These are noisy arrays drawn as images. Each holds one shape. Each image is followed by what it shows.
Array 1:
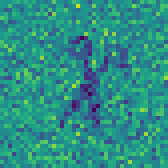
pair of scissors
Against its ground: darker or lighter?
darker
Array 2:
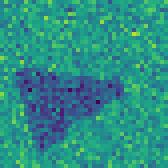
chess pawn
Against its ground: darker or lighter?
darker
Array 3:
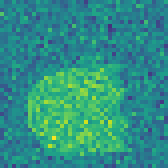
ghost
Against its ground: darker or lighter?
lighter
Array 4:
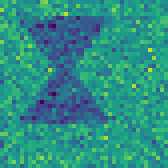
bow tie
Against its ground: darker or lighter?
darker
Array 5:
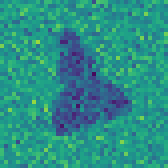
chess pawn
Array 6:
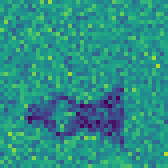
chess bishop
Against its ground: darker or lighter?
darker
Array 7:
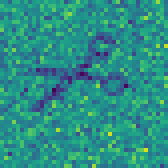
pair of scissors
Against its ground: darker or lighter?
darker
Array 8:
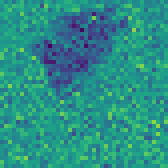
chess knight
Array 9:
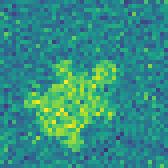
turtle
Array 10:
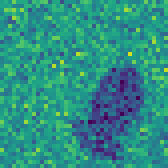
footprint
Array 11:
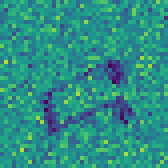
pair of musical notes
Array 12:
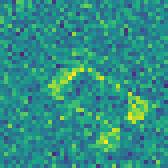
pair of musical notes
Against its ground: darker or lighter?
lighter
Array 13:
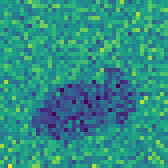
footprint
